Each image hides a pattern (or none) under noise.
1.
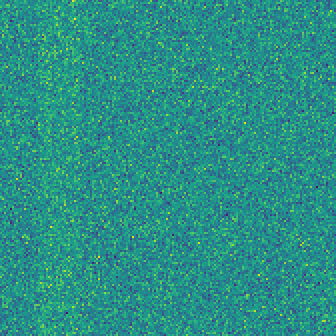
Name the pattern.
one band of columns
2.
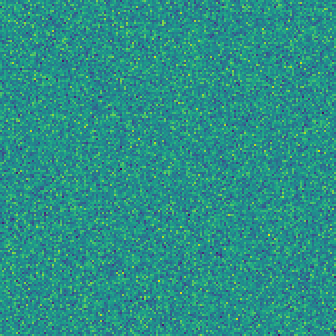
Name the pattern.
only noise
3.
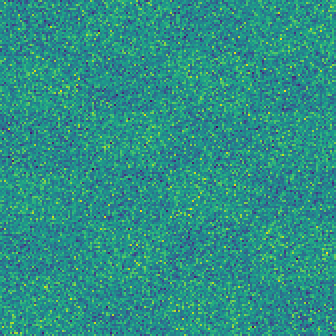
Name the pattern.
a checkerboard
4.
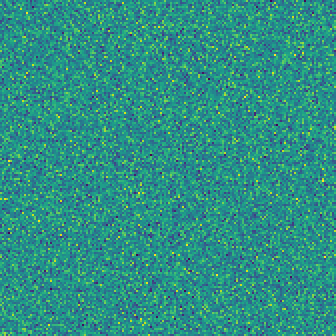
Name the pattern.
only noise
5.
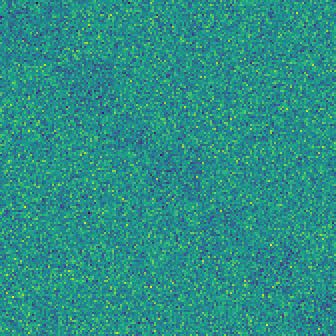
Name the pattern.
blocks along the diagonal
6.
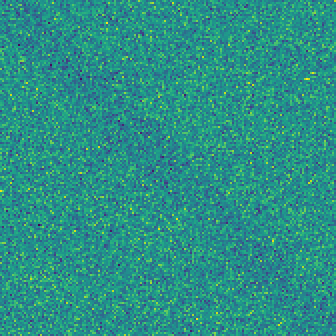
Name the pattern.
a diagonal band
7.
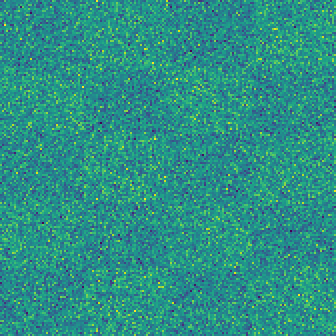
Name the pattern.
a checkerboard
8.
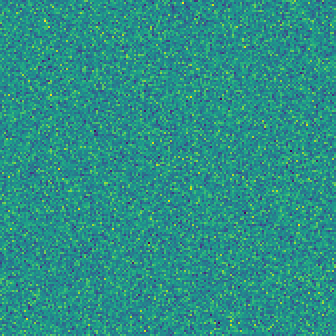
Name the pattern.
only noise
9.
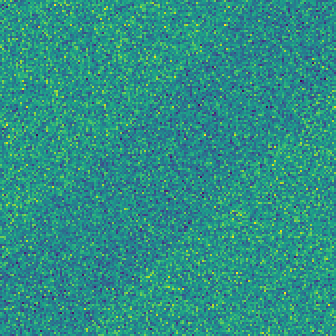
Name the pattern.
a diagonal band
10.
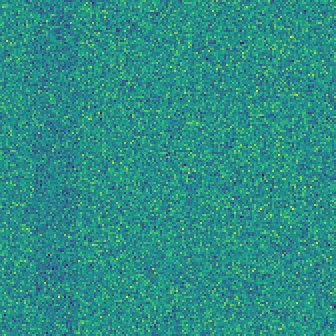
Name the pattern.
one band of columns
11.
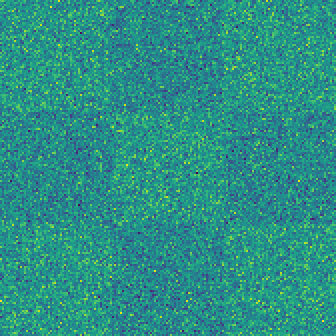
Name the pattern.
a checkerboard
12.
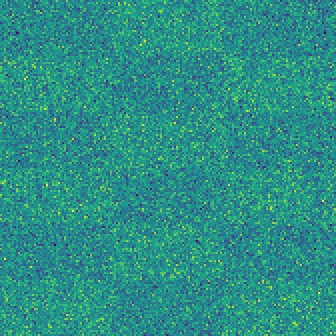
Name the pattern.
a checkerboard
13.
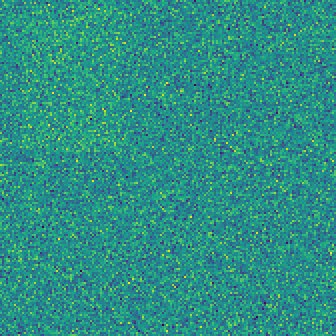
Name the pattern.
one block
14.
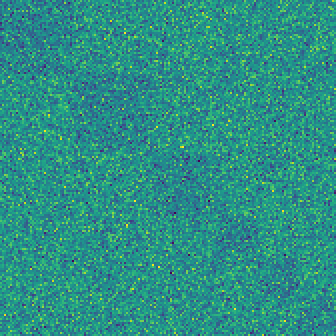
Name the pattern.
blocks along the diagonal
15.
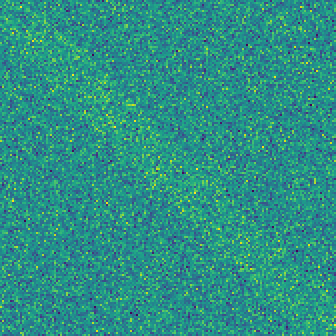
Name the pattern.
a diagonal band
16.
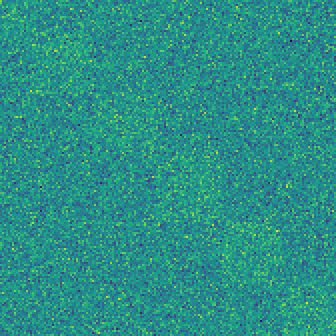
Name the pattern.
blocks along the diagonal
